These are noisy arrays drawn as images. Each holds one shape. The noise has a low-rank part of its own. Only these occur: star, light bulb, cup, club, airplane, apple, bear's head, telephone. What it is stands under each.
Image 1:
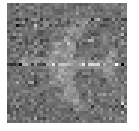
light airplane
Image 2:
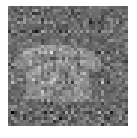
light telephone
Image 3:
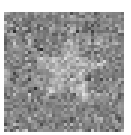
light star
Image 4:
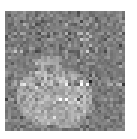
light apple
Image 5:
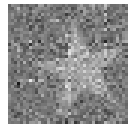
light star
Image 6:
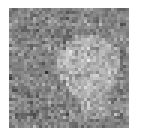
light light bulb
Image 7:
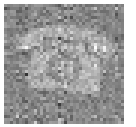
light telephone
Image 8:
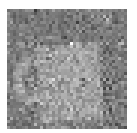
light cup
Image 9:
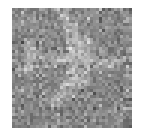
light airplane
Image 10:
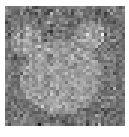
light bear's head
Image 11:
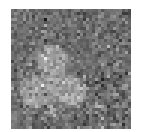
light club
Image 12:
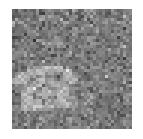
light telephone
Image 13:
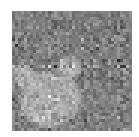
light bear's head
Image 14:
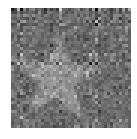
light star
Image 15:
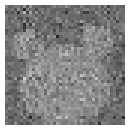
light bear's head
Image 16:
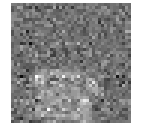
light telephone
